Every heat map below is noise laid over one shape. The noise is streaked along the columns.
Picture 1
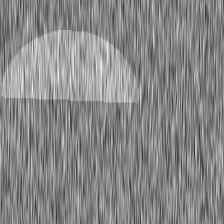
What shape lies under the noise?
half disc
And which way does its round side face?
up
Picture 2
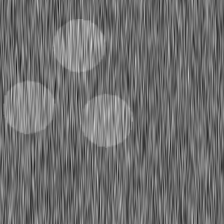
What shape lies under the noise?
three dots
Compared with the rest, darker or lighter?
lighter
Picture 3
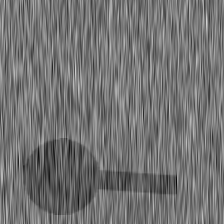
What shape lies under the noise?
lollipop
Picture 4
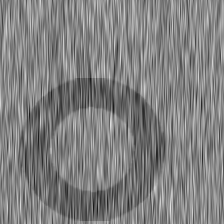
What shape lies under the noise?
ring
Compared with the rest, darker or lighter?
darker
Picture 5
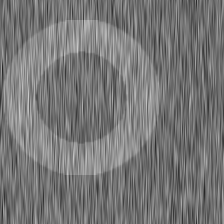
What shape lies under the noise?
ring
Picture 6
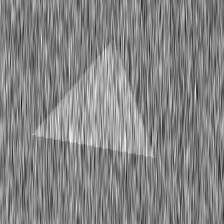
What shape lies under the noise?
triangle
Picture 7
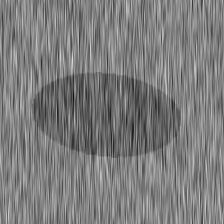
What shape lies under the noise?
ellipse
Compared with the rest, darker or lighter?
darker
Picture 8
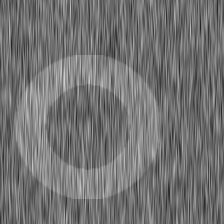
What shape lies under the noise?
ring
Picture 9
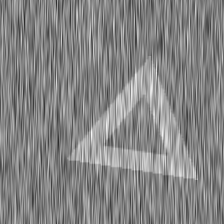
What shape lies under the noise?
triangle frame
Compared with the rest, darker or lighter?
lighter
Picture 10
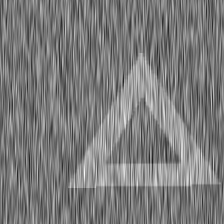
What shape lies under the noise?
triangle frame
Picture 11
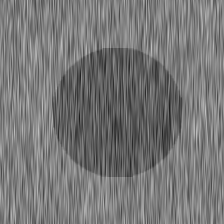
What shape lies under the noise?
disc
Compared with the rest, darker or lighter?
darker
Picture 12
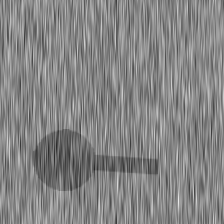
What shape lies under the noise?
lollipop
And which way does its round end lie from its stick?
left
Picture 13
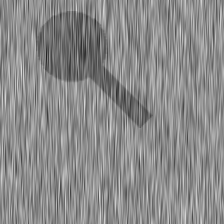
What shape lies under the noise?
lollipop
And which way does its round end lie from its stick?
up and left
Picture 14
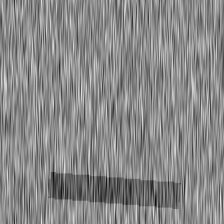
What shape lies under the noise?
bar
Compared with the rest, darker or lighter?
darker
